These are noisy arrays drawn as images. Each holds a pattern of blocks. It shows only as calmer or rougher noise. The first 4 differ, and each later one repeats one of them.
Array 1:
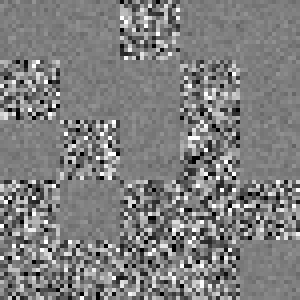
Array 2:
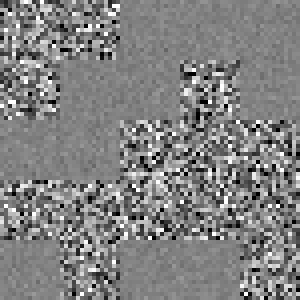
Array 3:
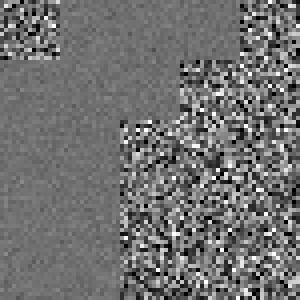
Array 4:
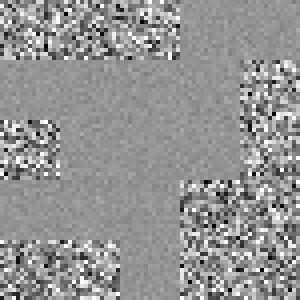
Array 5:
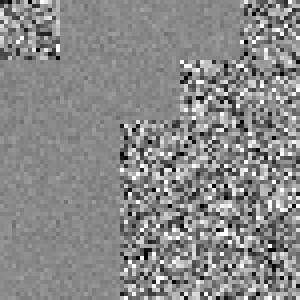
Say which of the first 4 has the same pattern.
3
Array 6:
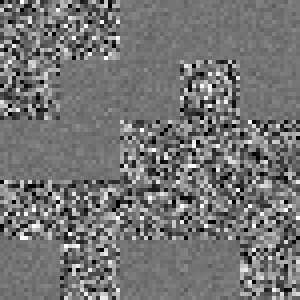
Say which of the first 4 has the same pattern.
2
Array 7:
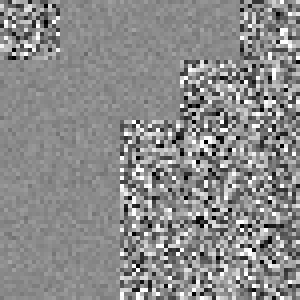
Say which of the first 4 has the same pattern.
3
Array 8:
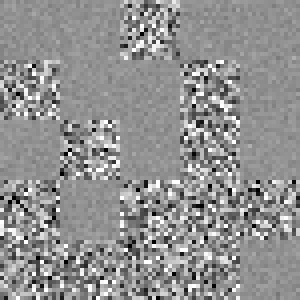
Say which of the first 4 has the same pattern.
1
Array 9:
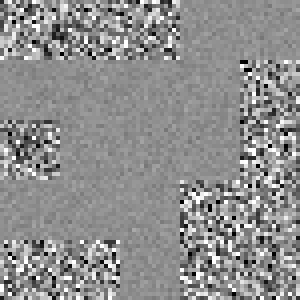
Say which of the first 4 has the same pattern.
4
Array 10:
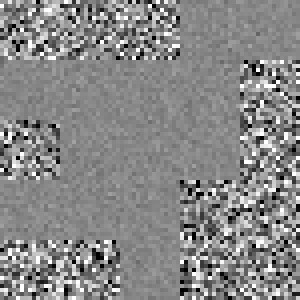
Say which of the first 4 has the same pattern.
4
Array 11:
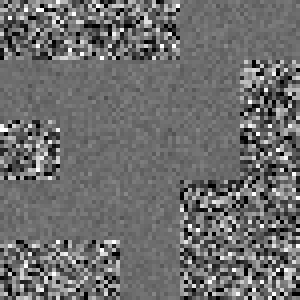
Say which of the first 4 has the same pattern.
4
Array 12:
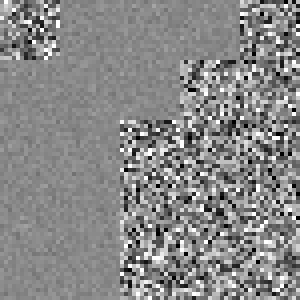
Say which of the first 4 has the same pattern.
3
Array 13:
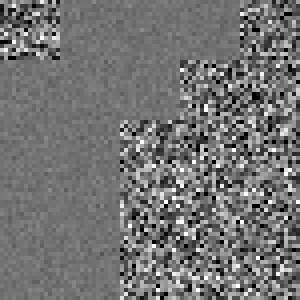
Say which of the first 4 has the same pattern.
3
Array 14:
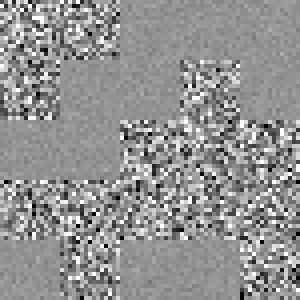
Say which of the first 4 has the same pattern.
2
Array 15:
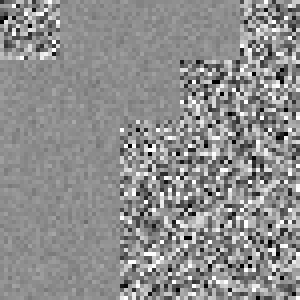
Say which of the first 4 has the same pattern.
3
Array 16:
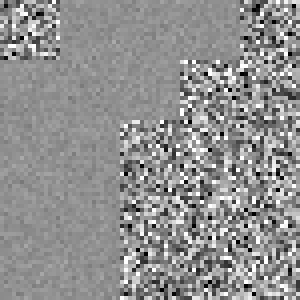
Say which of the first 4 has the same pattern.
3
